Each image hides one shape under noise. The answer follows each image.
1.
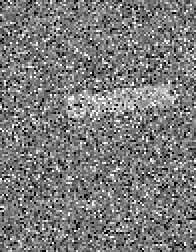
bar
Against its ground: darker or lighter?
lighter
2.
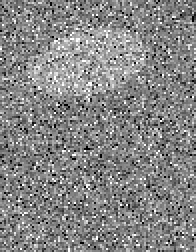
ellipse
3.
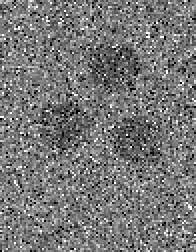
three dots
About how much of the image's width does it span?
two thirds
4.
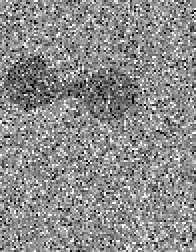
dumbbell
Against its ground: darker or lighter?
darker
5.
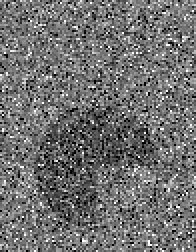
disc with a wedge cut out
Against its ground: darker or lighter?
darker
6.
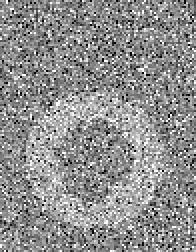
ring
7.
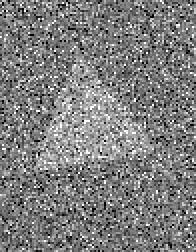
triangle
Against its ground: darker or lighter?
lighter
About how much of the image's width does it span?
two thirds
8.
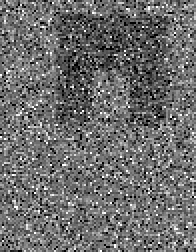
square with a notch
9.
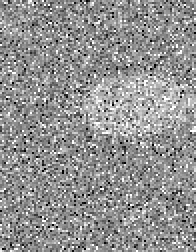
ellipse
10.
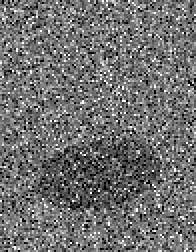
ellipse
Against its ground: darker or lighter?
darker
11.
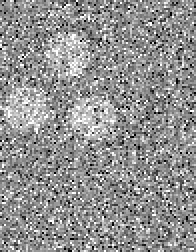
three dots
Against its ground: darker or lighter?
lighter
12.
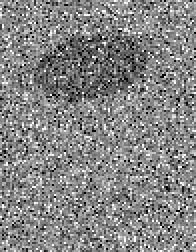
ellipse
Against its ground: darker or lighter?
darker
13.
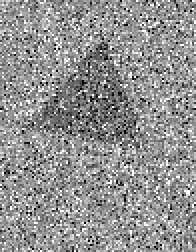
triangle
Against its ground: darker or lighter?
darker
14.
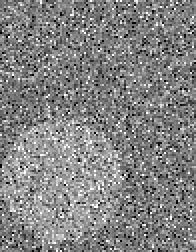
disc
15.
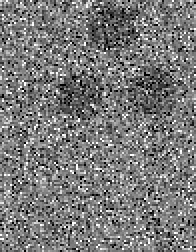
three dots
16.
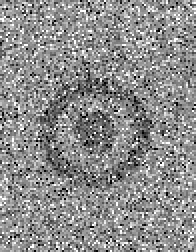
bullseye
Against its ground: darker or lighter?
darker
